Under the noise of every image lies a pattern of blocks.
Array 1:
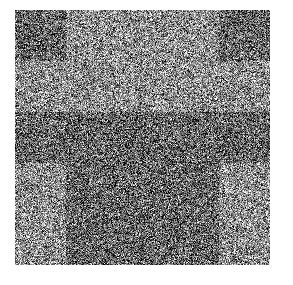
left and right mirror each other
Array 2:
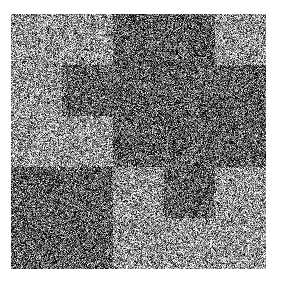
mirrored about the diagonal from the bottom left
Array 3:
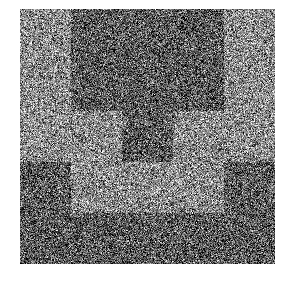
left and right mirror each other
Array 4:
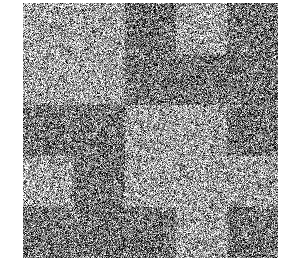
mirrored about the diagonal from the top left
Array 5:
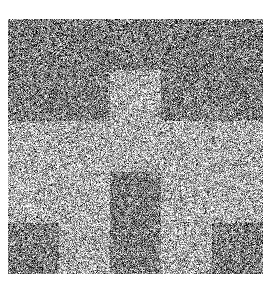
left and right mirror each other
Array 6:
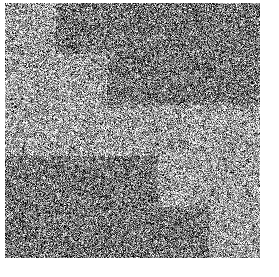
the same after a half turn
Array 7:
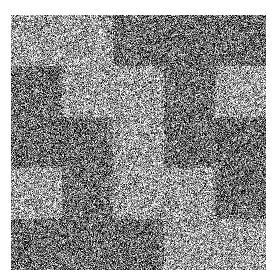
the same after a half turn
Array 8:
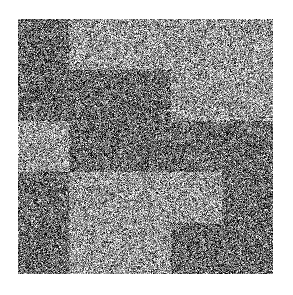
no symmetry
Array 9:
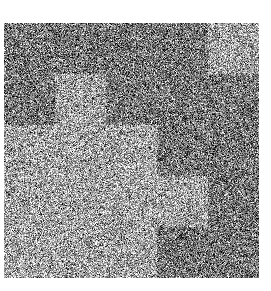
mirrored about the diagonal from the bottom left
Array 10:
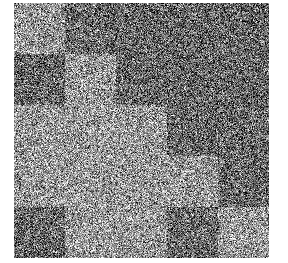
mirrored about the diagonal from the bottom left
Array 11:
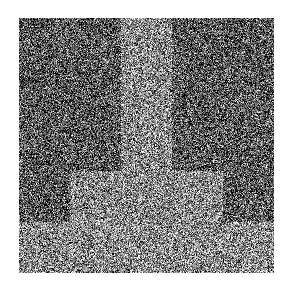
left and right mirror each other
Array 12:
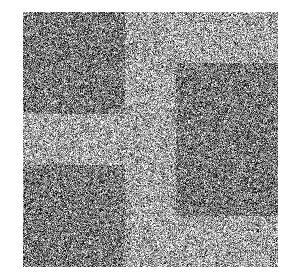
top and bottom mirror each other
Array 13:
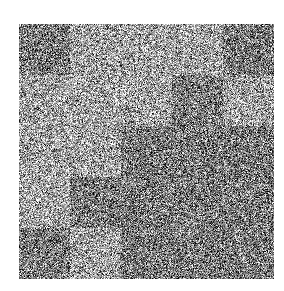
mirrored about the diagonal from the top left
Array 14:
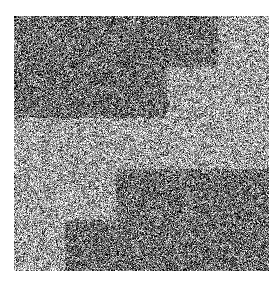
the same after a half turn
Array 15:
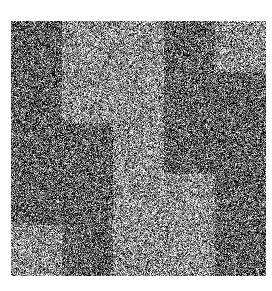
the same after a half turn
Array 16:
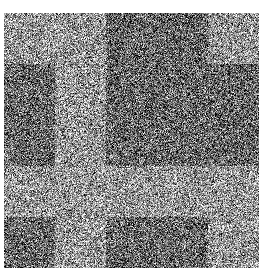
mirrored about the diagonal from the bottom left
